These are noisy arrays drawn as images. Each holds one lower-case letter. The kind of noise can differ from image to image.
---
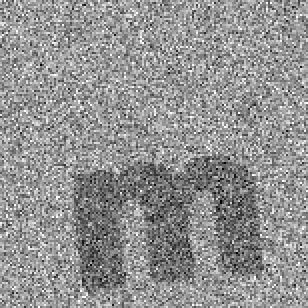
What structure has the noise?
independent entries
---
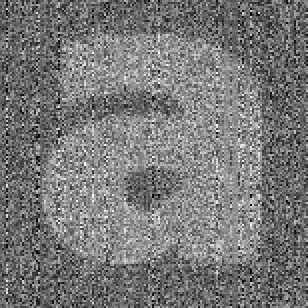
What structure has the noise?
columns of uneven size
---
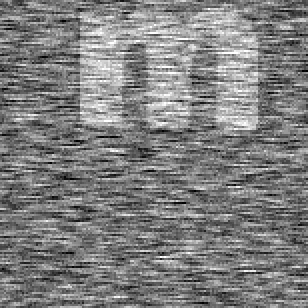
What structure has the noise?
streaked along the rows
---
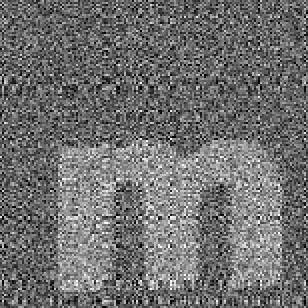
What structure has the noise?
low rank plus noise
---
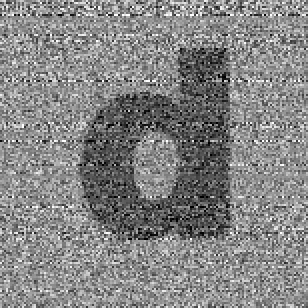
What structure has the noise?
rows of uneven size
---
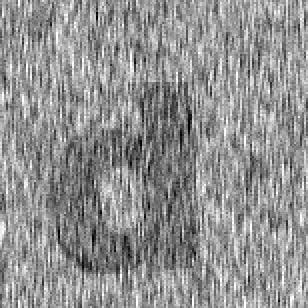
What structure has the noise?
streaked along the columns
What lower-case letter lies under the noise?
d
